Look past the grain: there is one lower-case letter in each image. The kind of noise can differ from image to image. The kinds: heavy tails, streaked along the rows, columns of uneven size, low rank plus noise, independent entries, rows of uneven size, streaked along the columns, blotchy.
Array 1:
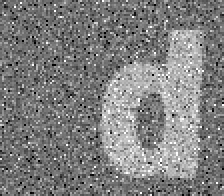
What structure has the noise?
heavy tails
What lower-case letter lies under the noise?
d
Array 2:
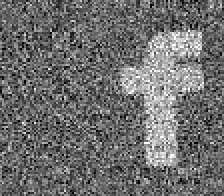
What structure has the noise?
low rank plus noise
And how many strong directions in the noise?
three or four
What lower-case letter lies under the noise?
f
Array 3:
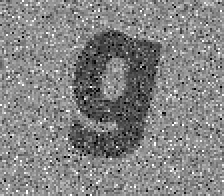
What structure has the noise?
heavy tails
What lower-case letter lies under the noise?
g
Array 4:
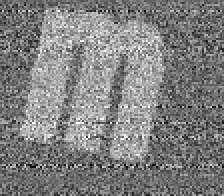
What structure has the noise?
rows of uneven size
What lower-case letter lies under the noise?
m
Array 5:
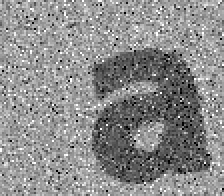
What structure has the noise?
heavy tails
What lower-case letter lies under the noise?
a
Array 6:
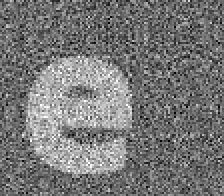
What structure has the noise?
low rank plus noise
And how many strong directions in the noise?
five to eight
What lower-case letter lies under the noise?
e
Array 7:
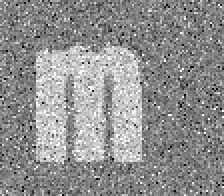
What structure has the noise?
heavy tails
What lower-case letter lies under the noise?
m
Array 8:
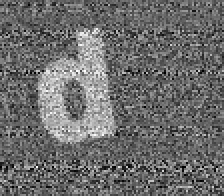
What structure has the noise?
rows of uneven size
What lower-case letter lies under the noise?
d
